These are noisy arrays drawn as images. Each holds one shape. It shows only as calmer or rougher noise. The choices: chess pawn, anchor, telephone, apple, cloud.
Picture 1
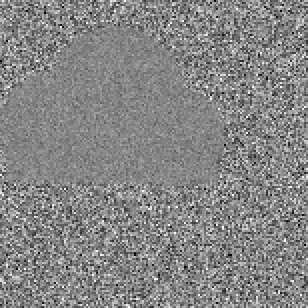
cloud
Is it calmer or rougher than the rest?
calmer
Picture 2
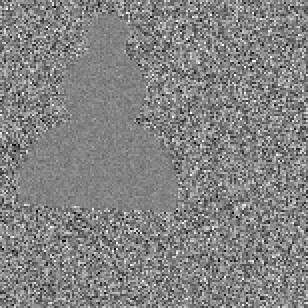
chess pawn
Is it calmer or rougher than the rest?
calmer
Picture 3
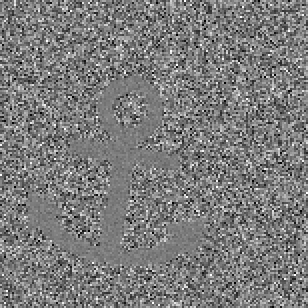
anchor
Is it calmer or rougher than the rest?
calmer
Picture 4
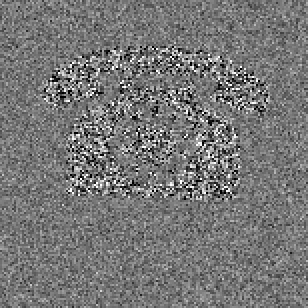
telephone
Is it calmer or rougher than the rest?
rougher
